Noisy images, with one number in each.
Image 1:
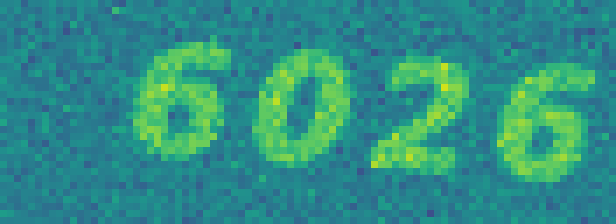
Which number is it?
6026
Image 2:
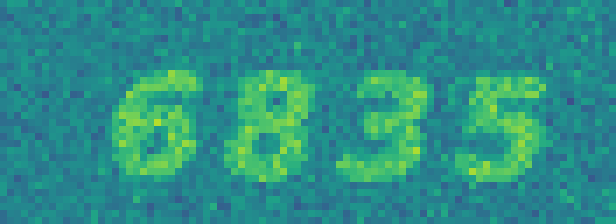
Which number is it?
6835
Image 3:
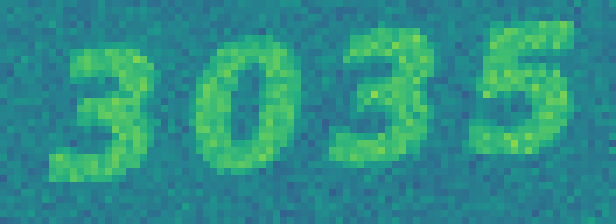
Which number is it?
3035
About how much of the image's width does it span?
nearly all
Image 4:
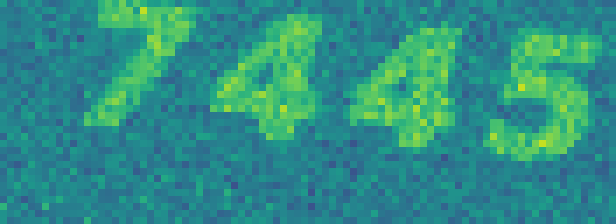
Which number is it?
7445
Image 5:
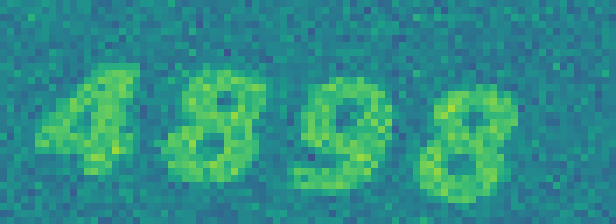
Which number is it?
4898
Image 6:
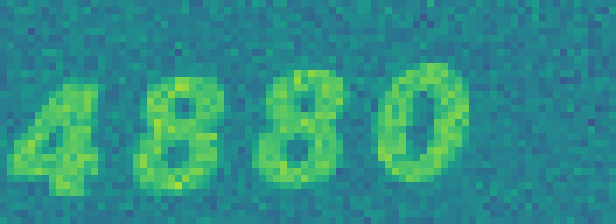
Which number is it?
4880
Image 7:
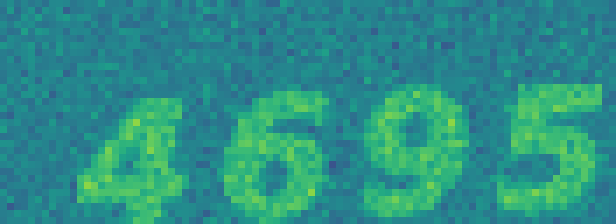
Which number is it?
4695
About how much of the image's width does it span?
nearly all
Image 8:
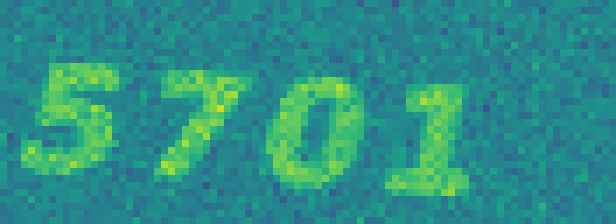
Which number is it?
5701
